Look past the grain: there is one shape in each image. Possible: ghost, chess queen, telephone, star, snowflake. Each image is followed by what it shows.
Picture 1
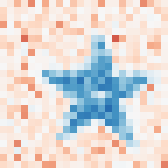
blue star
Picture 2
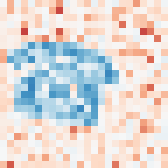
blue telephone
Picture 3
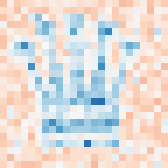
blue chess queen
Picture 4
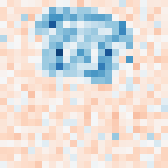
blue telephone
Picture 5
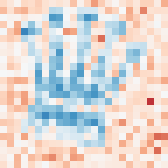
blue chess queen
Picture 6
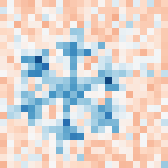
blue snowflake
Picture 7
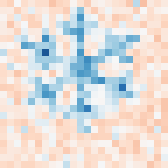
blue snowflake
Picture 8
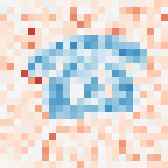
blue telephone
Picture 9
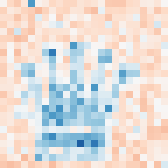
blue chess queen
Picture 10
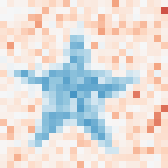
blue star
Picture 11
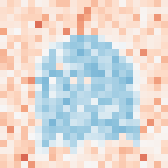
blue ghost
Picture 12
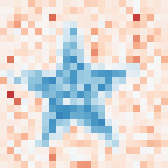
blue star
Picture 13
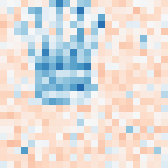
blue chess queen
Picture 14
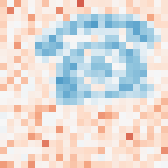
blue telephone
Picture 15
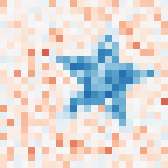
blue star
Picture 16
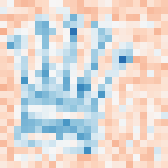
blue chess queen
